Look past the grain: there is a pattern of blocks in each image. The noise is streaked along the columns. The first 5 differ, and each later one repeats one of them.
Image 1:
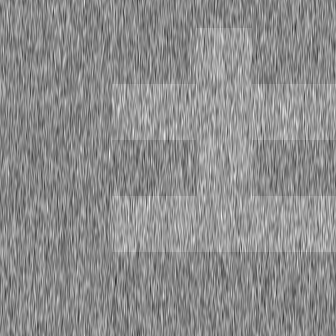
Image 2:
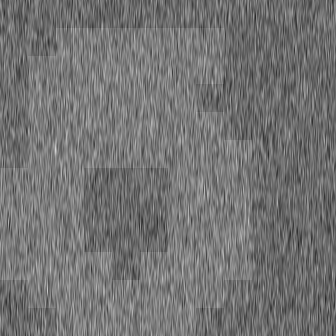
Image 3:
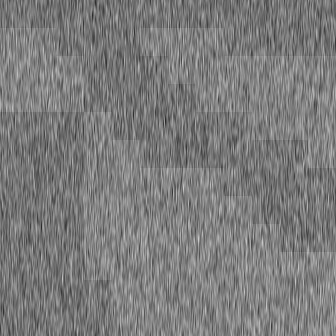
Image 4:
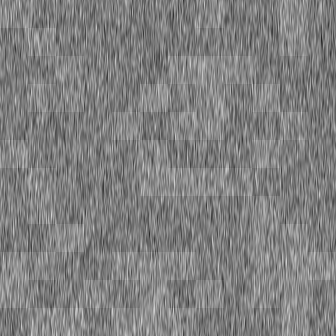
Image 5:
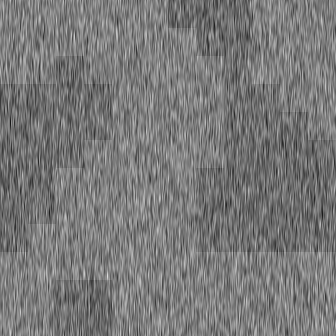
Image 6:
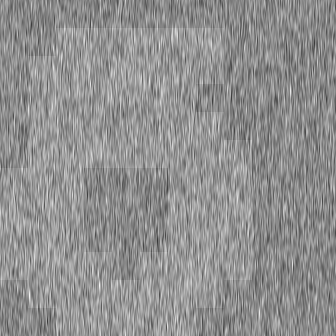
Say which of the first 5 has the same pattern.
2
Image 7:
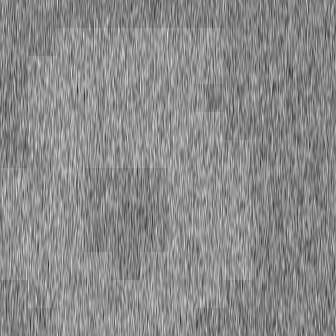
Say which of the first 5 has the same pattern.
2
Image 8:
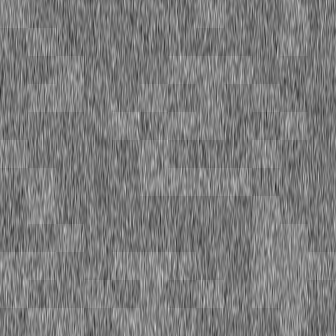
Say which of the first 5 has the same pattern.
4
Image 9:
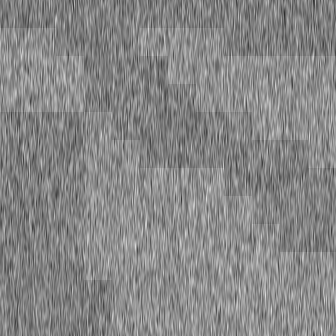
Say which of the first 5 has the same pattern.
3
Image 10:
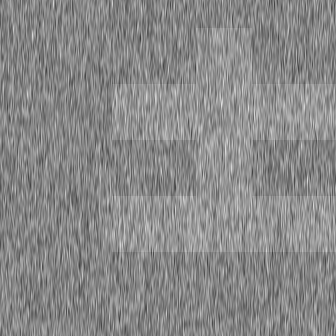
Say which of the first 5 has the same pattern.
1
